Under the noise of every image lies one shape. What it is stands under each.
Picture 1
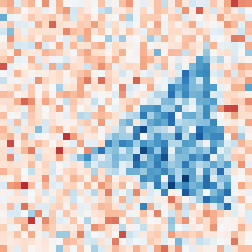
triangle
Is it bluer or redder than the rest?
bluer
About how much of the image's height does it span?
two thirds
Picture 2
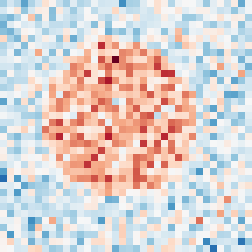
disc
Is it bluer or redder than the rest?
redder
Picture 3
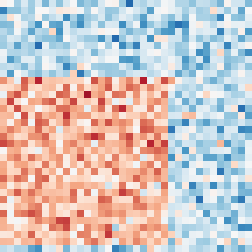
square
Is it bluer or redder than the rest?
redder
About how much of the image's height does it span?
two thirds
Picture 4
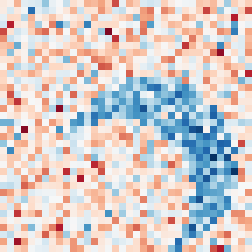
crescent
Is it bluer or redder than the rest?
bluer
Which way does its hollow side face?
down and left
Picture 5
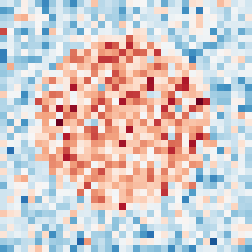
disc
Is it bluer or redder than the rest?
redder
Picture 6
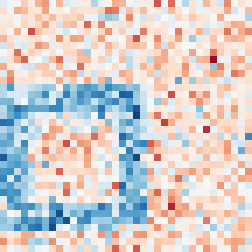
square frame
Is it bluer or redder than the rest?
bluer
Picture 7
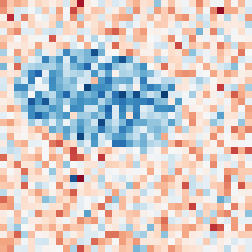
ellipse
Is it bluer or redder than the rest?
bluer
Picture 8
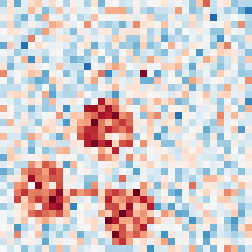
three dots
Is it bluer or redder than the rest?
redder
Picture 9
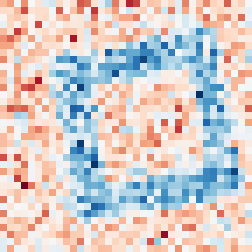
square frame
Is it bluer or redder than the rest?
bluer
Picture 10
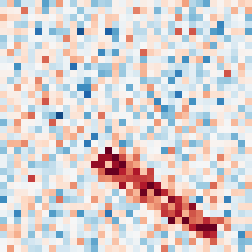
bar
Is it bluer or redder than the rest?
redder
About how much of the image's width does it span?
half
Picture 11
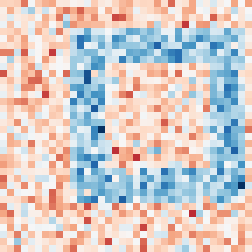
square frame
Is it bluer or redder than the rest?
bluer
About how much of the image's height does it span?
two thirds
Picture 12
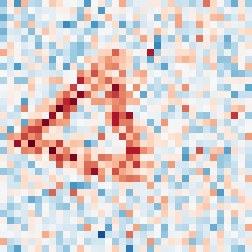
triangle frame
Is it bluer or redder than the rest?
redder
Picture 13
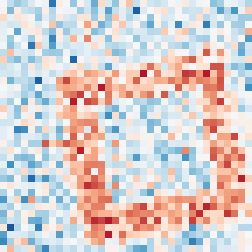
square frame
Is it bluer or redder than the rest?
redder
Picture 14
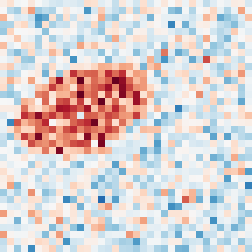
ellipse
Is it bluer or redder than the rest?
redder
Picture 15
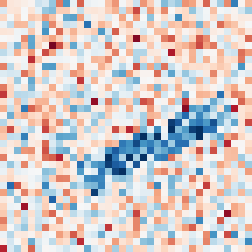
bar
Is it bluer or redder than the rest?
bluer
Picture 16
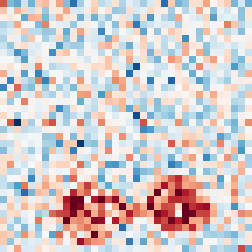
dumbbell
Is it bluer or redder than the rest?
redder
